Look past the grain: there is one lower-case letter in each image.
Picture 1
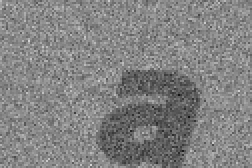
a
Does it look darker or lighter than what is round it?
darker
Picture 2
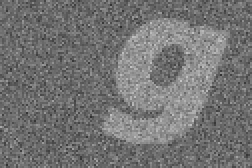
g
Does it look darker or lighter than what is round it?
lighter
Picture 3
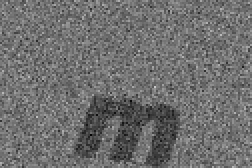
m
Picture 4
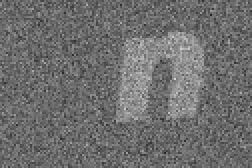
n
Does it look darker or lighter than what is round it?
lighter
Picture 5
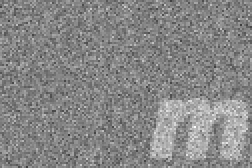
m
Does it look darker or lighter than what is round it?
lighter
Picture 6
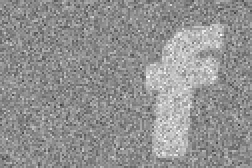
f
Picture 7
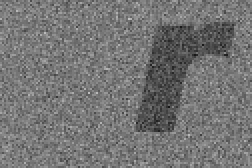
r
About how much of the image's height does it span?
two thirds
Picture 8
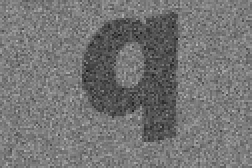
q
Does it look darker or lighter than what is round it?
darker
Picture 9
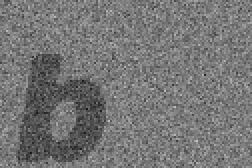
b
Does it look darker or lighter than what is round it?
darker
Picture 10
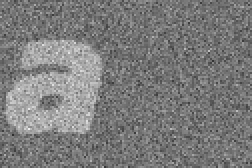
a
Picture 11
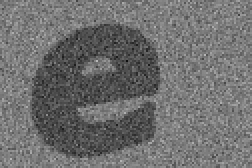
e
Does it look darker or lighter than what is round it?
darker
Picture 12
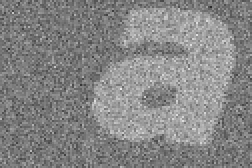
a
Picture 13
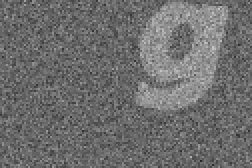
g
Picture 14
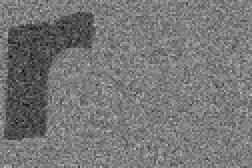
r
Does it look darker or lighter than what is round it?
darker
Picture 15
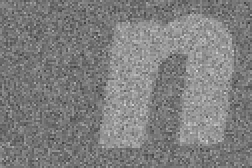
n
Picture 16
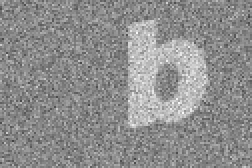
b
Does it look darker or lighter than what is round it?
lighter
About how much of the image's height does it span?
two thirds
